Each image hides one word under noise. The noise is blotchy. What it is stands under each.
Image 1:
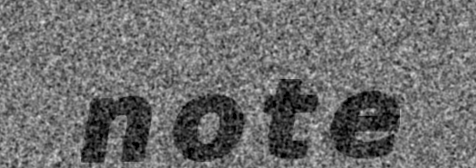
note
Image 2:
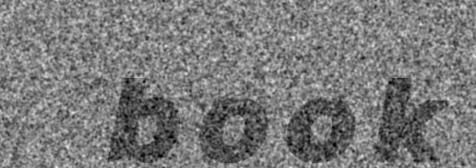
book
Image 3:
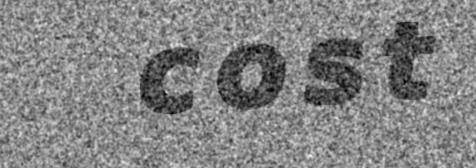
cost
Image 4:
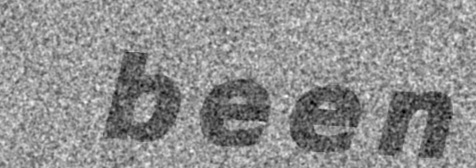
been
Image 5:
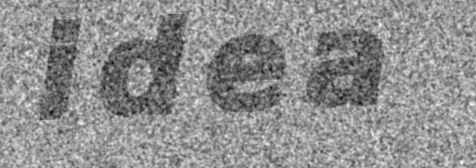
idea
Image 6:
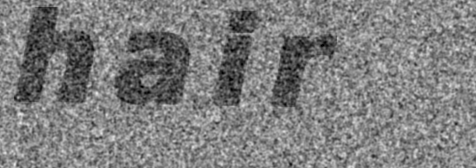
hair
